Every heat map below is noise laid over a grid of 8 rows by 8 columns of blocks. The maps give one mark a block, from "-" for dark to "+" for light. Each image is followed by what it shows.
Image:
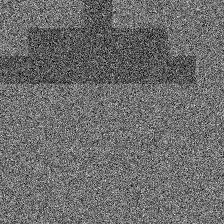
+ + + - + + + +
+ - - - - - + +
- - - - - - - +
+ + + + + + + +
+ + + + + + + +
+ + + + + + + +
+ + + + + + + +
+ + + + + + + +
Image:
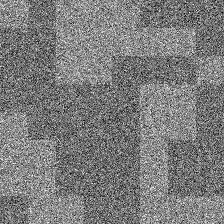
+ - + + + - - -
- - + + + + + -
- - + + - - - +
- - - - - + + -
+ - - - - + + -
+ + - - - + - -
+ + - - - + - -
- + + - - + + +
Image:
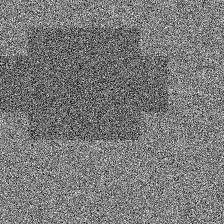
+ + + + + + + +
+ - - - - + + +
- - - - - - + +
- - - - - - + +
+ - - - - + + +
+ + + + + + + +
+ + + + + + + +
+ + + + + + + +
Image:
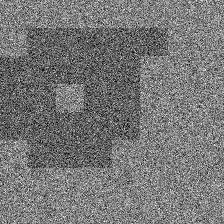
+ + + + + + + +
+ - - - - - + +
- - - - - + + +
- - + - - + + +
- - - - - + + +
+ - - - + + + +
+ + + + + + + +
+ + + + + + + +
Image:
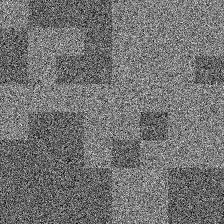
+ - - - + + + +
- + + - + + + +
- + - - + + + -
+ + + + + + + +
+ - - + + - + +
- - - + - + + +
- - - - + + - -
- - - - + + - -
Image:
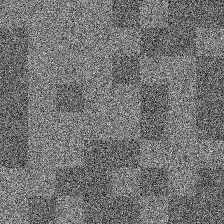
+ + + + - + - -
- + + + + - - +
- + + + - + + -
- + - + + - + -
- + + + + - + -
- + + - - + + +
+ + - - + - + -
+ - + - - + - -
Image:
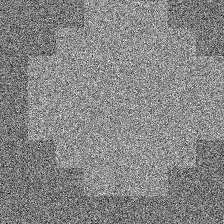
- - - + + + - -
- - + + + + + -
- + + + + + + +
- + + + + + + +
- + + + + + + +
- - + + + + + -
- - - + + + - -
- - - - - - - -
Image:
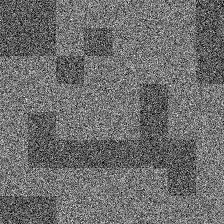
- - + + + + + -
- - + - + + + -
+ + - + + + + -
+ + + + + - + +
+ - + + + - + +
+ - - - - - - +
+ + + + + + - +
- - + + + + + +
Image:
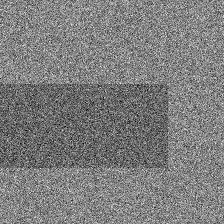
+ + + + + + + +
+ + + + + + + +
+ + + + + + + +
- - - - - - + +
- - - - - - + +
- - - - - - + +
+ + + + + + + +
+ + + + + + + +
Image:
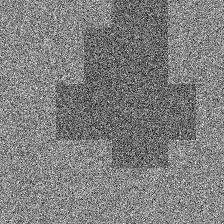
+ + + + - - + +
+ + + - - - + +
+ + + - - - + +
+ + - - - - - +
+ + - - - - - +
+ + + + - - + +
+ + + + + + + +
+ + + + + + + +
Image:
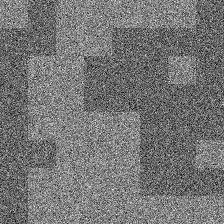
+ - + + + + + -
- - + + - - - -
- + + - - - + -
- + + - - - - -
- + + + + - - -
- - + + + - - +
- + + + + - - -
- + + + + + + +
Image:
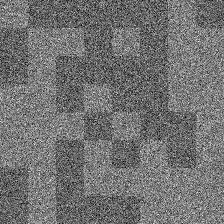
+ - - - - - + -
- + + - + - + +
- + - - - - + +
+ + - + - - + +
+ + + - + - - +
+ + - + - + - +
- + - + + + + +
- + - - - + + +
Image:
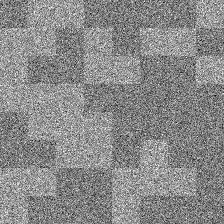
- + + - - - - +
+ + - + - + + -
+ - - + + - - +
+ + + - - - - -
- + + + - - - -
- - + + - + - -
+ + - - + + + -
+ - - - + - - -
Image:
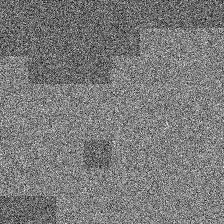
- - - - - - - -
- - - - - + + +
+ - - - + + + +
+ + + + + + + +
+ + + + + + + +
+ + + - + + + +
+ + + + + + + +
- - + + + + + +
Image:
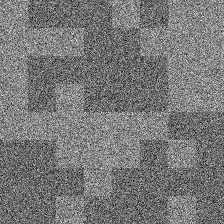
+ - - - + - + +
+ + + - - + + +
+ - - - - - + +
+ - + - - - + +
+ + + + + + - -
- - + + + - + -
- - - + - - - -
- - + - - - + -
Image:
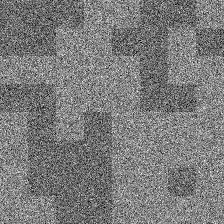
- - - + + - - +
- - + + - - + -
+ + + + + - + +
- - + + + - - +
+ - + - + + + +
+ - - - + + + +
+ - - - + + - +
+ + - - + + + +
